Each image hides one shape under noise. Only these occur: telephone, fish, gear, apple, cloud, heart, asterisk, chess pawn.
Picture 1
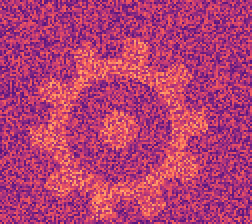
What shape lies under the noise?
gear
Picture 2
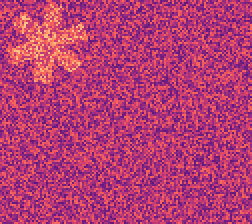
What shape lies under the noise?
asterisk
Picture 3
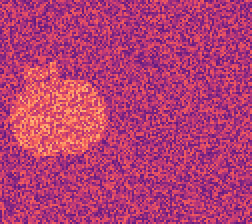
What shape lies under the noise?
apple
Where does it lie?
middle left
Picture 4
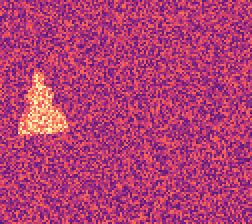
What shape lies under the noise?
chess pawn
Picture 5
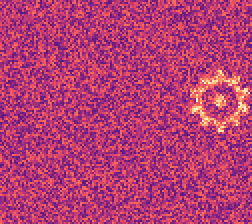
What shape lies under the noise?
gear
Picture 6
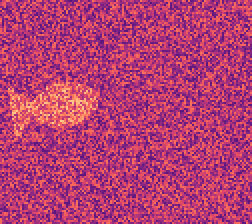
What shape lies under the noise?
fish
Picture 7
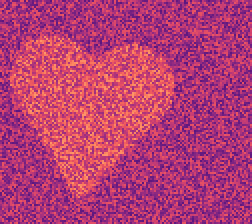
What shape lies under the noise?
heart
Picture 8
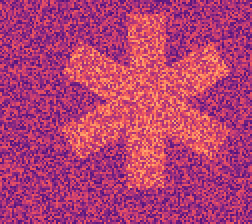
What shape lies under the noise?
asterisk
